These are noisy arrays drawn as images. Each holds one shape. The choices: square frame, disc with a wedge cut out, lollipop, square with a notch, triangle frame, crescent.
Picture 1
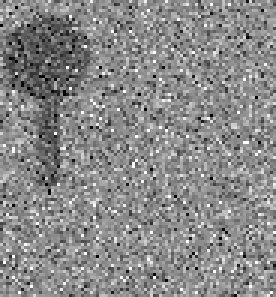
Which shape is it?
lollipop
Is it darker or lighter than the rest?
darker
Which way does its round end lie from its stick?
up
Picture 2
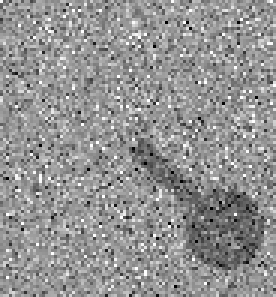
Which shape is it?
lollipop
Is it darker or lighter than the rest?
darker
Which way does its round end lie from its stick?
down and right
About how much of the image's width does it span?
half
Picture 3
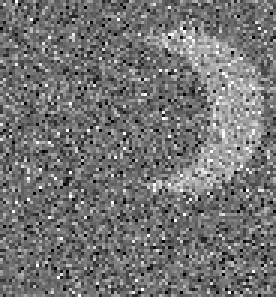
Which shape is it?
crescent
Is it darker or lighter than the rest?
lighter
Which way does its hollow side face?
left
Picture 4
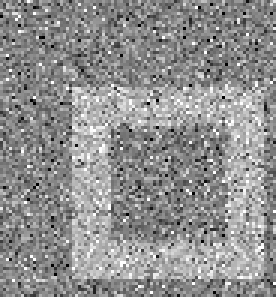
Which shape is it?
square frame
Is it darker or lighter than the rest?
lighter
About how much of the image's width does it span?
two thirds
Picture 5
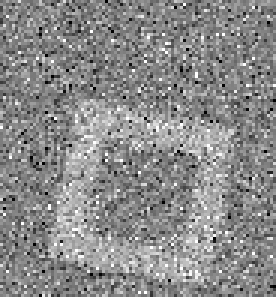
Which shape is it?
square frame
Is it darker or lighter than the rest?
lighter
